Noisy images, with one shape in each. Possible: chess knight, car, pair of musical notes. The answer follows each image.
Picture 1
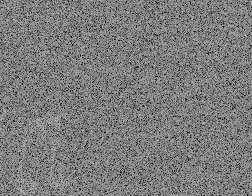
light pair of musical notes, bottom left
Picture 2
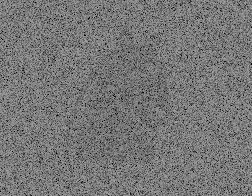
dark chess knight
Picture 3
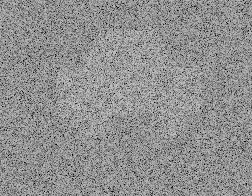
light car
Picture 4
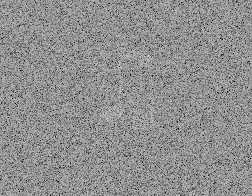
light pair of musical notes, centre
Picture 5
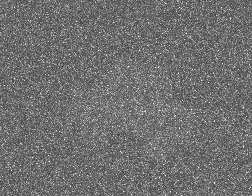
light car
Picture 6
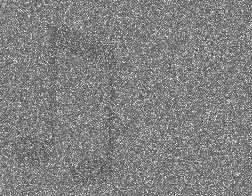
dark pair of musical notes
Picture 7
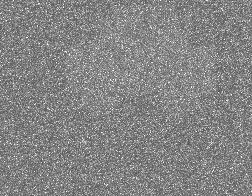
light car
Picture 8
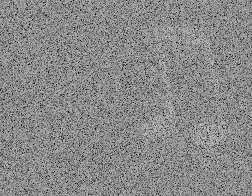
light pair of musical notes
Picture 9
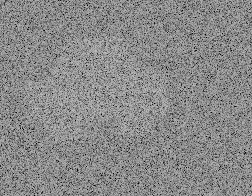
light car
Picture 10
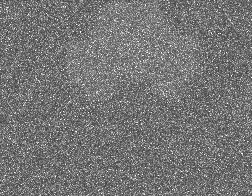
light car
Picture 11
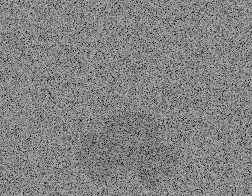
dark car, bottom middle
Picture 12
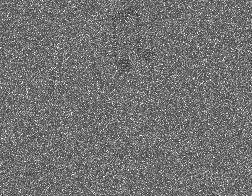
dark pair of musical notes, top middle
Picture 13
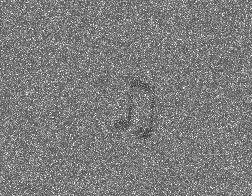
dark pair of musical notes, centre
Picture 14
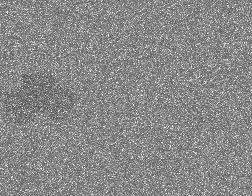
dark car, middle left
